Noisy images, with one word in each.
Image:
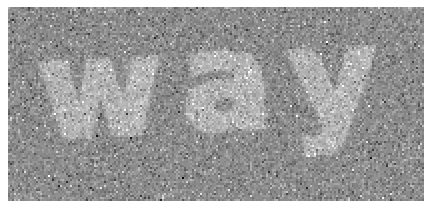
way
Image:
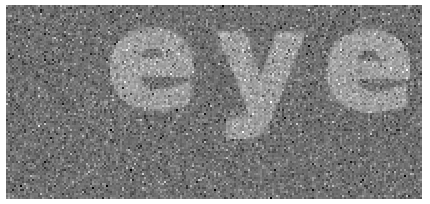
eye
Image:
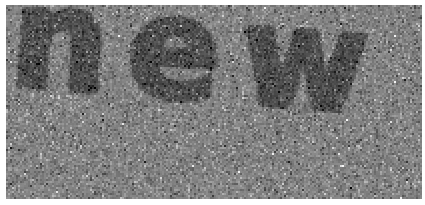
new
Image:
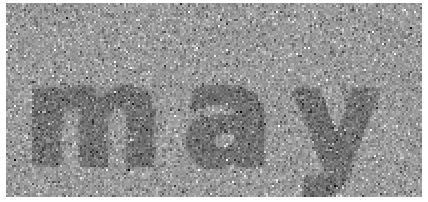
may
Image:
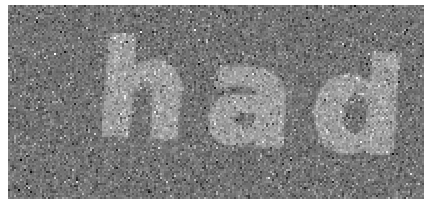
had
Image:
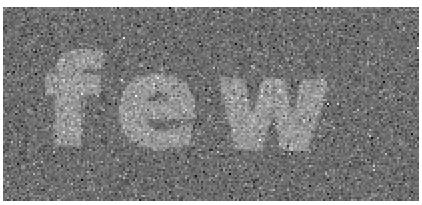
few
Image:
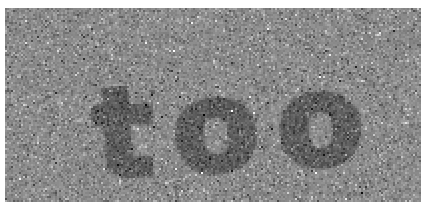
too
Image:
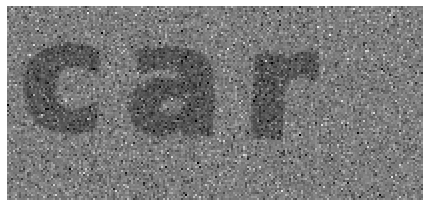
car
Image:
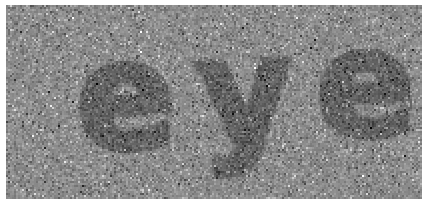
eye
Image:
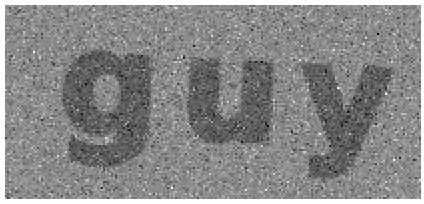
guy
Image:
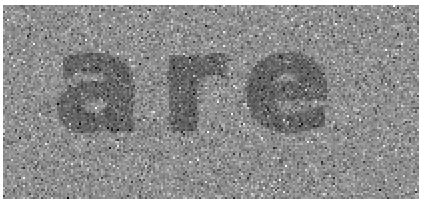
are
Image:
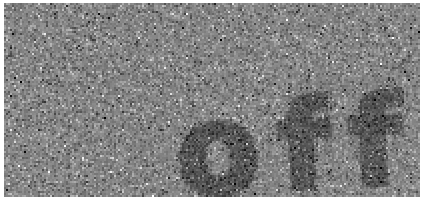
off
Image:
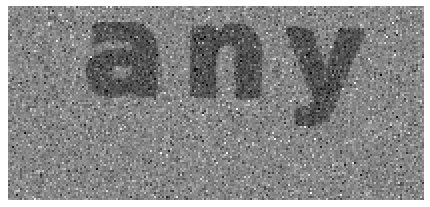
any
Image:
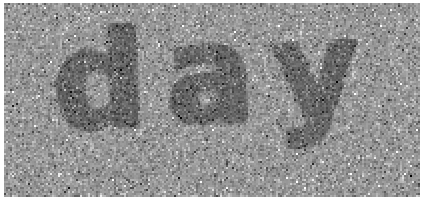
day
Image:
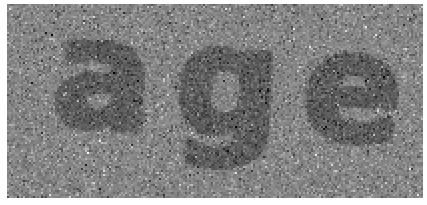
age
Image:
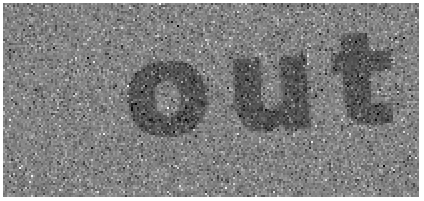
out
